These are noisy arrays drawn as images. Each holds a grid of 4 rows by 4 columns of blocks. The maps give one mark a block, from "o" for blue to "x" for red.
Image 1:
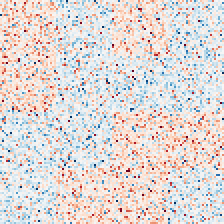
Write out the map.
x o x o
x o o o
o o x x
o x x o
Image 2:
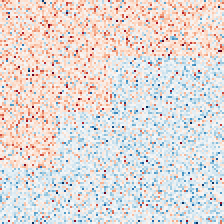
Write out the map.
x x x x
x x o o
x o o o
o o o o
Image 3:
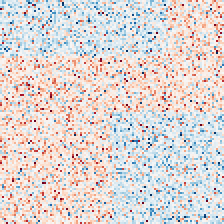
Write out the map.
o o o x
x x x x
x x o o
x x o o
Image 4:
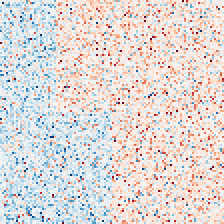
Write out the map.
o x x x
o x x x
o o x x
o o x x
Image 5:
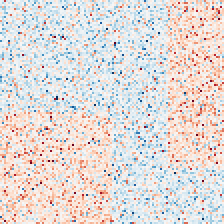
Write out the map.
o o o x
o o o x
x x o x
x x o o
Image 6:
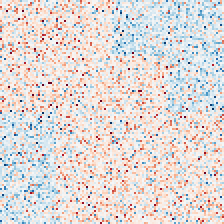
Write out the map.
x x o o
x x x o
o x x x
o x x x
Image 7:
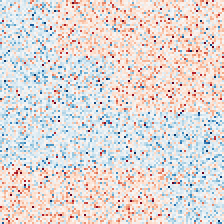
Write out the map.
o x x x
o o x x
o o o o
x x x o
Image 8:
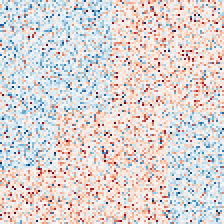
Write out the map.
o o x x
o o x x
o x x o
x x x o
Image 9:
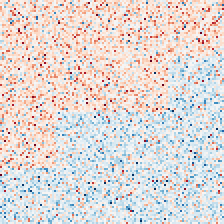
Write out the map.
x x x x
x x x o
x o o o
o o o o
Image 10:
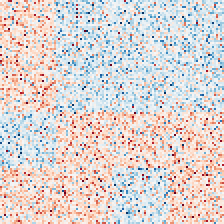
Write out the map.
x o o o
x o o o
o x x x
x x o x
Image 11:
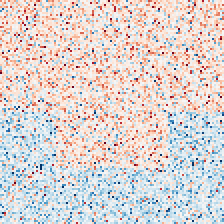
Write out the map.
x x x x
x x x x
o x x o
o o o o
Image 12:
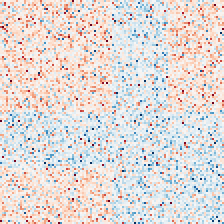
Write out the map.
x x o x
x x o x
o o o o
x x o o
